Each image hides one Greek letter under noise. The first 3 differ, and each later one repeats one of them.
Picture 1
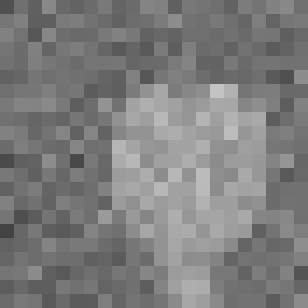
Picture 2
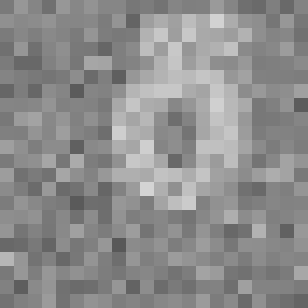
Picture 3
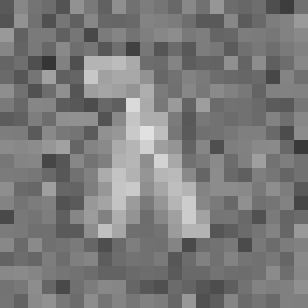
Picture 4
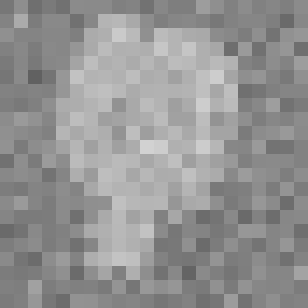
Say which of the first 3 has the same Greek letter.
1
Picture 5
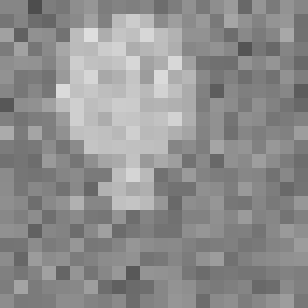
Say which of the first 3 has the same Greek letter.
1
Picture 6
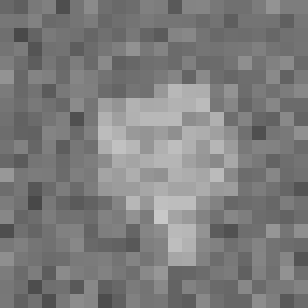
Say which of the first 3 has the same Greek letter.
1
